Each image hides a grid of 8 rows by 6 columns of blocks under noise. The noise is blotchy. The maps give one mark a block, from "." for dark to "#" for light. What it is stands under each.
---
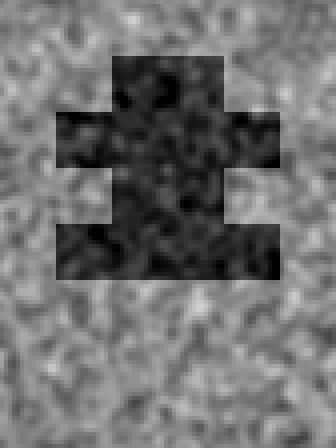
######
##..##
#....#
##..##
#....#
######
######
######
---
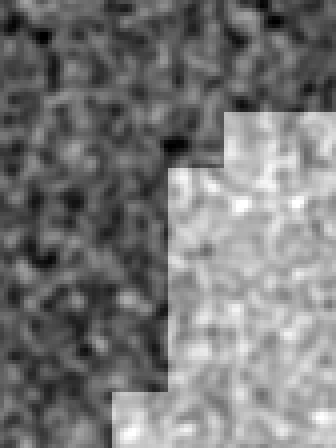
......
......
....##
...###
...###
...###
...###
..####
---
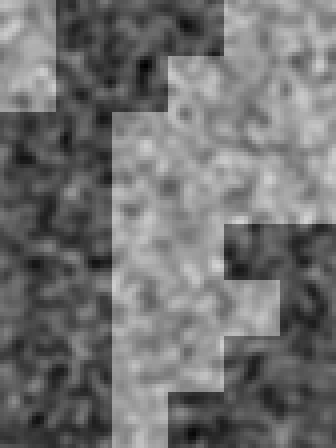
#...##
#..###
..####
..####
..##..
..###.
..##..
..#...
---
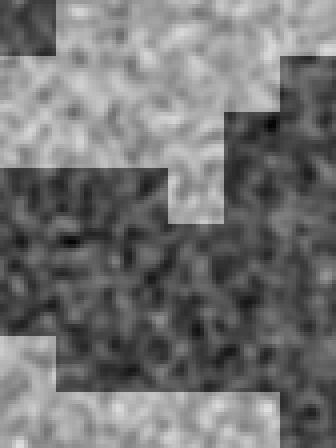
.#####
#####.
####..
...#..
......
......
#.....
#####.
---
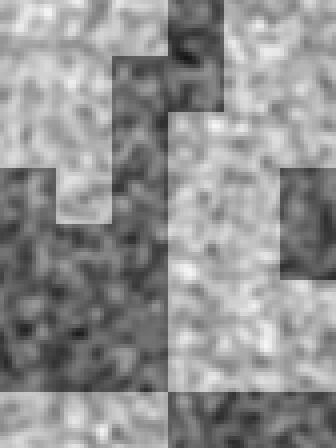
###.##
##..##
##.###
.#.##.
...##.
...###
...###
###...
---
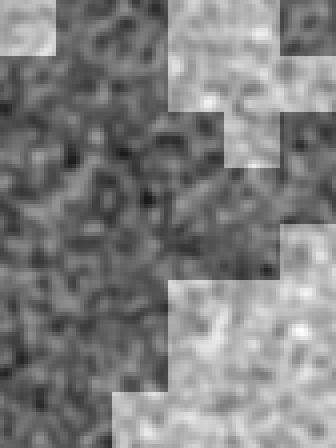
#..##.
...###
....#.
......
.....#
...###
...###
..####
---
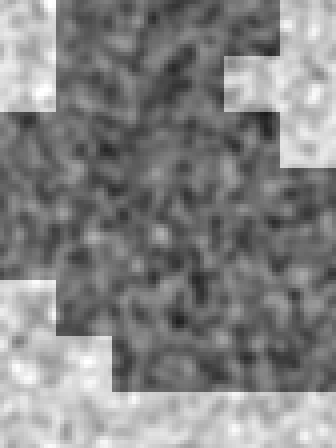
#....#
#...##
.....#
......
......
#.....
##....
######
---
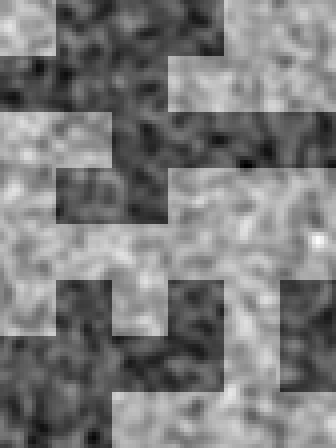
#...##
...###
##....
#..###
######
#.#.#.
....#.
..####
